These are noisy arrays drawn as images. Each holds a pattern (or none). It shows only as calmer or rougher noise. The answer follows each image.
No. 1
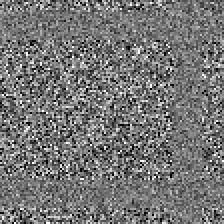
bands of rows crossing bands of columns
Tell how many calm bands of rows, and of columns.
2 and 1
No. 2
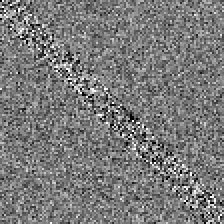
a diagonal band
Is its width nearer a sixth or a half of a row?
a sixth
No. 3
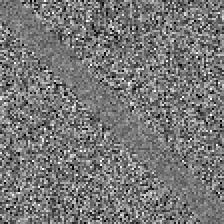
a diagonal band
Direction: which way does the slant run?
top left to bottom right
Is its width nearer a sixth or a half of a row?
a sixth
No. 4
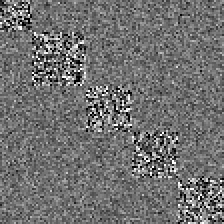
blocks along the diagonal
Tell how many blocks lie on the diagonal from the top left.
5
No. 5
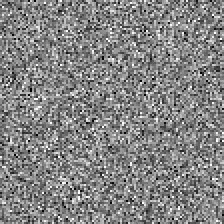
only noise
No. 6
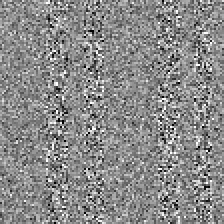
bands of columns
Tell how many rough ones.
4
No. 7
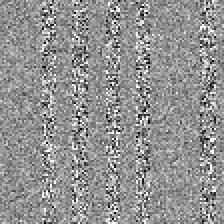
bands of columns
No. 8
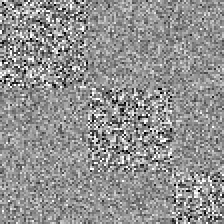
blocks along the diagonal
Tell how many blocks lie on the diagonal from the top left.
3
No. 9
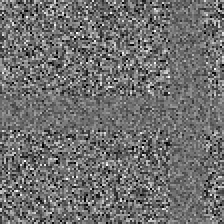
bands of rows crossing bands of columns
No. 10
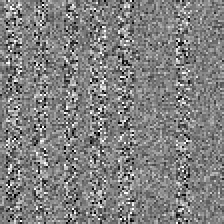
bands of columns
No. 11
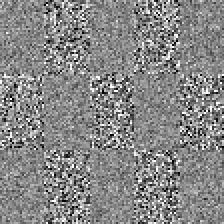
a checkerboard
